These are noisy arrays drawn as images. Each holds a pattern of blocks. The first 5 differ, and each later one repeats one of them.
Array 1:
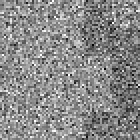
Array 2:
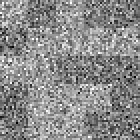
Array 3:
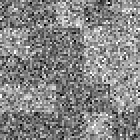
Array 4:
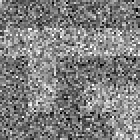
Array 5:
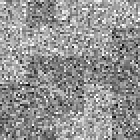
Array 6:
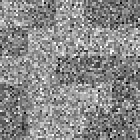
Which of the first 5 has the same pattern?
2
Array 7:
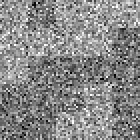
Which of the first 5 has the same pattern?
5
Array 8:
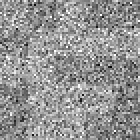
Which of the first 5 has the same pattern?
2
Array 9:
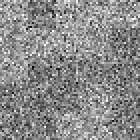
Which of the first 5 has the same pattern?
5
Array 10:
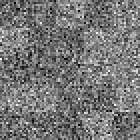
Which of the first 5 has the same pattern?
3
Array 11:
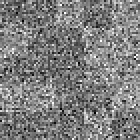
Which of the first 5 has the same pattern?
3
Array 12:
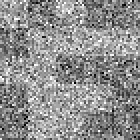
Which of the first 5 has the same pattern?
2
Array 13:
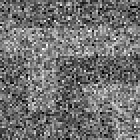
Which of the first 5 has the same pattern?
4
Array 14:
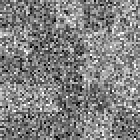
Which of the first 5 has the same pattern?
3
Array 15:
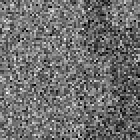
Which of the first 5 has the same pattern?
1
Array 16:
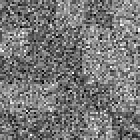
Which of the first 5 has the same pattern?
3
